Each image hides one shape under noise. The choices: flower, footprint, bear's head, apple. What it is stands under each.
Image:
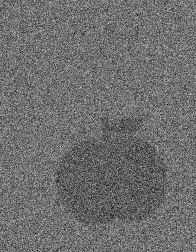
apple
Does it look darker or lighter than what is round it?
darker
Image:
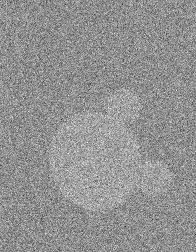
bear's head
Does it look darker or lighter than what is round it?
lighter
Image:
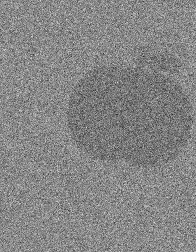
apple
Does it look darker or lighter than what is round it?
darker
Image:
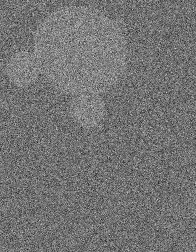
bear's head
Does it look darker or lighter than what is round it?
lighter
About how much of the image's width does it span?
two thirds
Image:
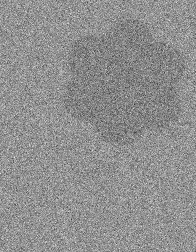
flower
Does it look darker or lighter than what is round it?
darker
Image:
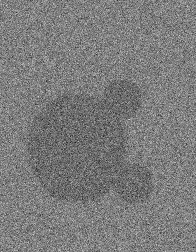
bear's head
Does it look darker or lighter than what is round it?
darker
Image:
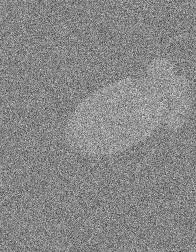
footprint
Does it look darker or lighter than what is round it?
lighter
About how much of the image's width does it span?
two thirds
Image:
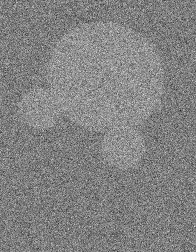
bear's head
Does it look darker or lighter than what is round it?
lighter
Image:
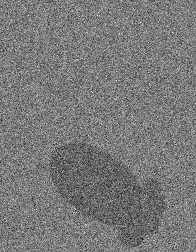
footprint
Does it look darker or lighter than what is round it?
darker
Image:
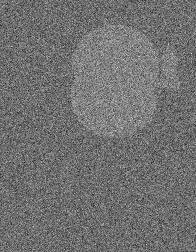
apple
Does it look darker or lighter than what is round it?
lighter
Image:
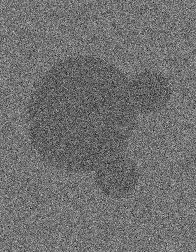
bear's head
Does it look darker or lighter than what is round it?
darker
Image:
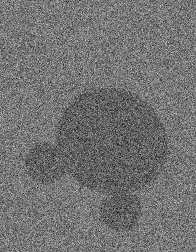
bear's head
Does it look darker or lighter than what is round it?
darker
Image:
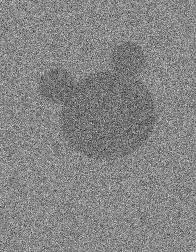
bear's head
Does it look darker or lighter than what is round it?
darker
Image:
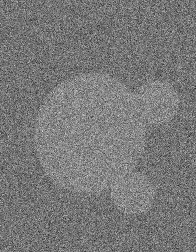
bear's head
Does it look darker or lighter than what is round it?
lighter
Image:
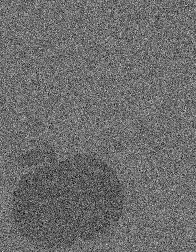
apple
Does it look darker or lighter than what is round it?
darker
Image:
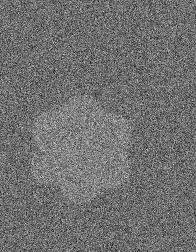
flower
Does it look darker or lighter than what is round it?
lighter
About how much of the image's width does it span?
half
